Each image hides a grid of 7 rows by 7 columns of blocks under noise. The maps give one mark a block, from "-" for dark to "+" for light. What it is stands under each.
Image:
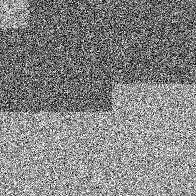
+ - - - - - -
- - - - - - -
- - - - - - -
- - - - + + +
+ + + + + + +
+ + + + + + +
+ + + + + + +
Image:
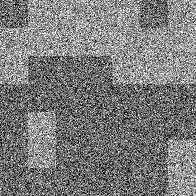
- + + + + - +
+ + + + + + +
+ - - - + + +
- - - - - - -
- + - - - - -
- + - - - - +
- - - - - - +
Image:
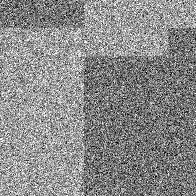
- - - + + + +
+ + + + + + -
+ + + - - - -
+ + + - - - -
+ + + - - - -
+ + + - - - -
+ + + - - - -
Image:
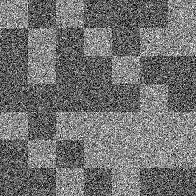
+ - + - - - +
- + - + - + +
- + - - + - -
- - - - - + -
+ - + + + + +
- + - + + + +
- - + - + - -
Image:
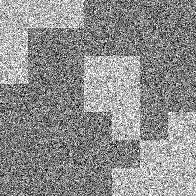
+ + + - - - -
+ - - - - - -
+ - - + + - -
- - - + + - -
- - - - + - +
- - - - - + +
- - - - + + +
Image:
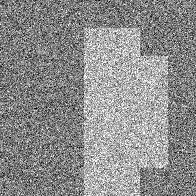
- - - - - - -
- - - + + - -
- - - + + + -
- - - + + + -
- - - + + + -
- - - + + + -
- - - + + - -
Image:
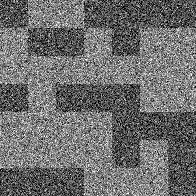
- + + - - - -
+ - - + - + +
+ + + + + + +
- + - - - + +
+ + + + - - -
+ + + + - + -
- - - + + + -
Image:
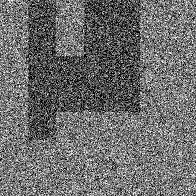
+ - + - - + +
+ - + - - + +
+ - - - - + +
+ - - - - + +
+ - + + + + +
+ + + + + + +
+ + + + + + +
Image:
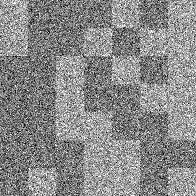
+ - - - + - +
+ - - + - + +
- - + - + - +
- - + - - + +
- - + + - - +
- - - + + - -
- + - + + - +
